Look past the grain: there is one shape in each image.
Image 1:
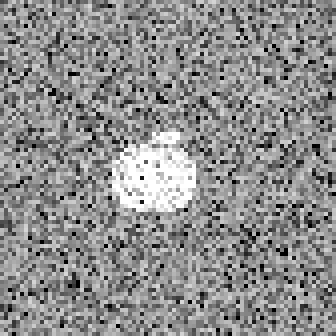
apple
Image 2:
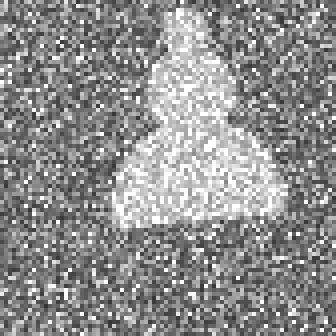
chess pawn
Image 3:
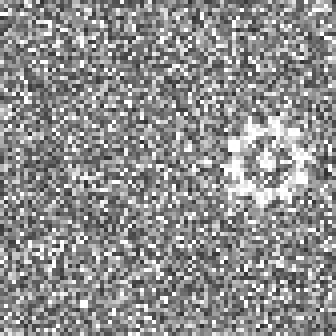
gear
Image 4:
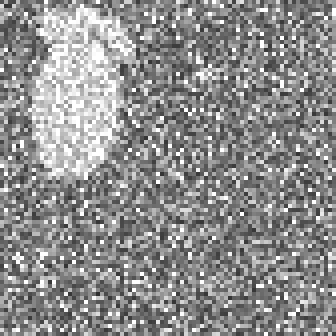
footprint
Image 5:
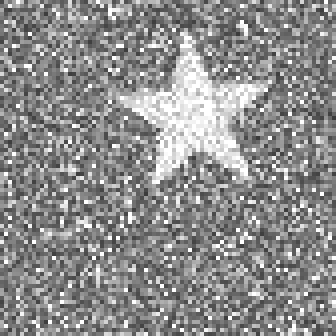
star
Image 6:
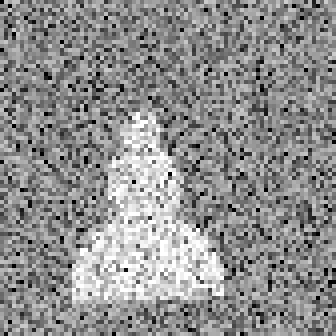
chess pawn
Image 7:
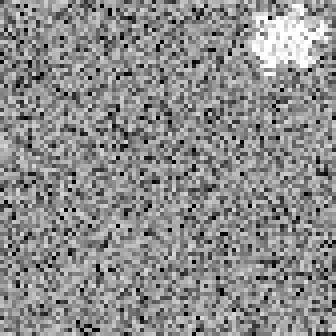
turtle
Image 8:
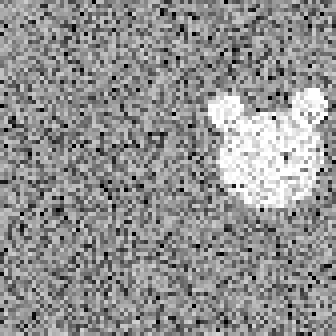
bear's head
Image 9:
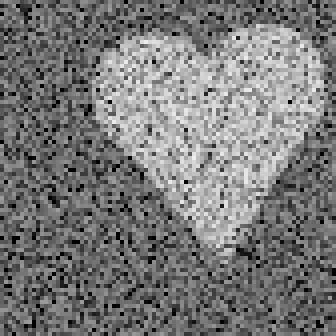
heart
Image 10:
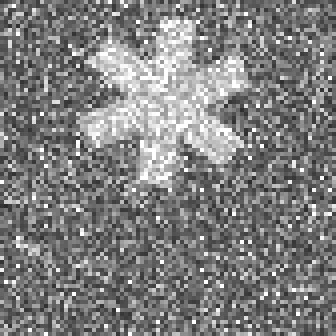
asterisk
